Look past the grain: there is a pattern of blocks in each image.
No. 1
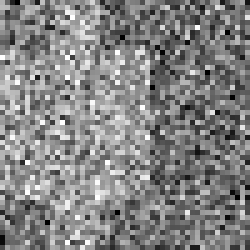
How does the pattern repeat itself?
top and bottom mirror each other
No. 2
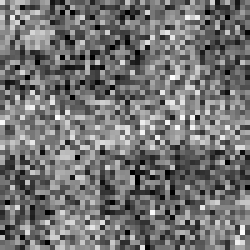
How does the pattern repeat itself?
the same after a half turn
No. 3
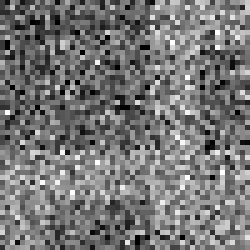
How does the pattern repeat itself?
mirrored about the diagonal from the top left
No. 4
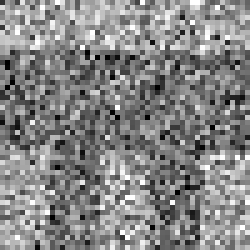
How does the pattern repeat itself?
left and right mirror each other
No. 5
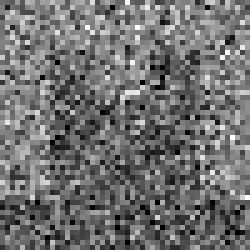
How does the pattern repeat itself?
left and right mirror each other
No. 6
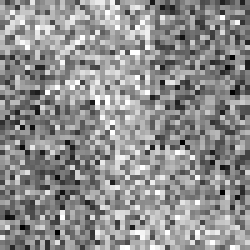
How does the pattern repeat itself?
the same after a half turn
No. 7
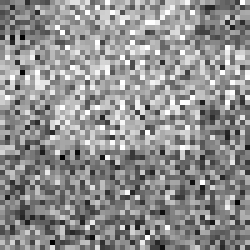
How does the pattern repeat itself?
left and right mirror each other
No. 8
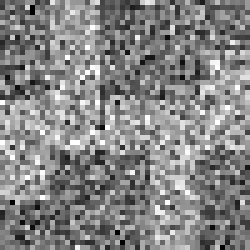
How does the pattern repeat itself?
the same after a half turn
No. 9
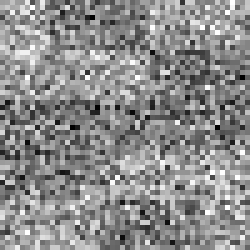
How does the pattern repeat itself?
the same after a half turn
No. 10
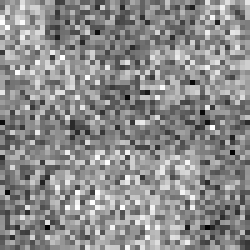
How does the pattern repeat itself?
left and right mirror each other
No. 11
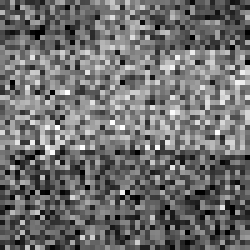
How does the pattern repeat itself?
left and right mirror each other
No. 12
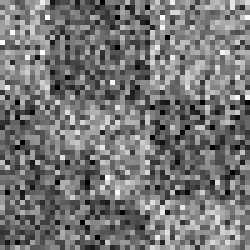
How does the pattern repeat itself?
mirrored about the diagonal from the bottom left
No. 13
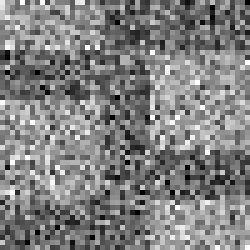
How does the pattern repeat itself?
the same after a half turn
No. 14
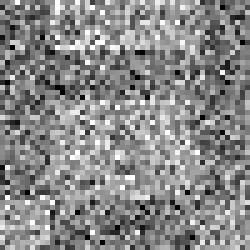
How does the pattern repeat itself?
left and right mirror each other
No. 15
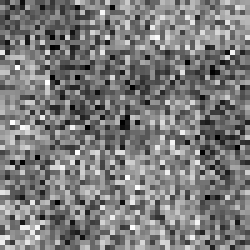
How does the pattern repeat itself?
no symmetry
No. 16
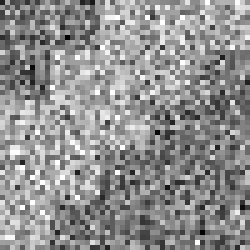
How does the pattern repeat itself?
mirrored about the diagonal from the top left
